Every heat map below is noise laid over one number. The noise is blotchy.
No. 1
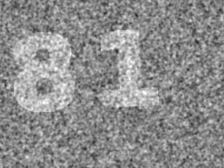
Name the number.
81
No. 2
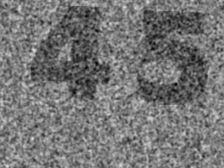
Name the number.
45
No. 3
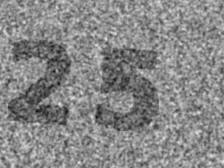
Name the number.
25
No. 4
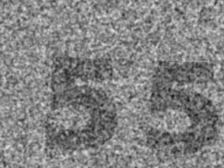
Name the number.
55
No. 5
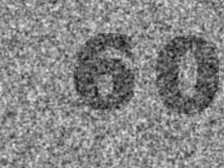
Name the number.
60
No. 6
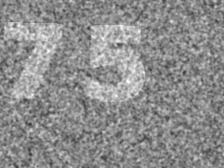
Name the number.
75
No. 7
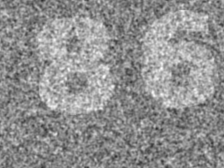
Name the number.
86
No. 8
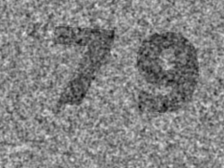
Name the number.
79
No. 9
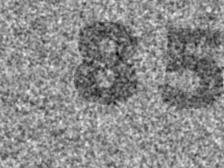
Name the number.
85
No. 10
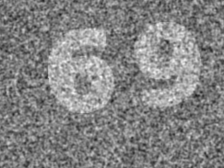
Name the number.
69
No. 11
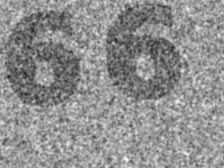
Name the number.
66
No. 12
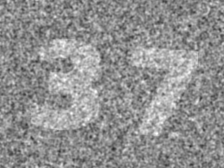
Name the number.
37
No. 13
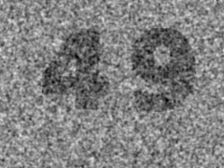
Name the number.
49
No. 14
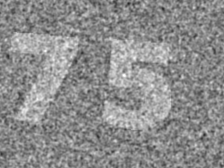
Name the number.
75
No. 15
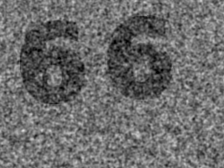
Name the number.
66
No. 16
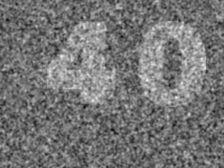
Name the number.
40
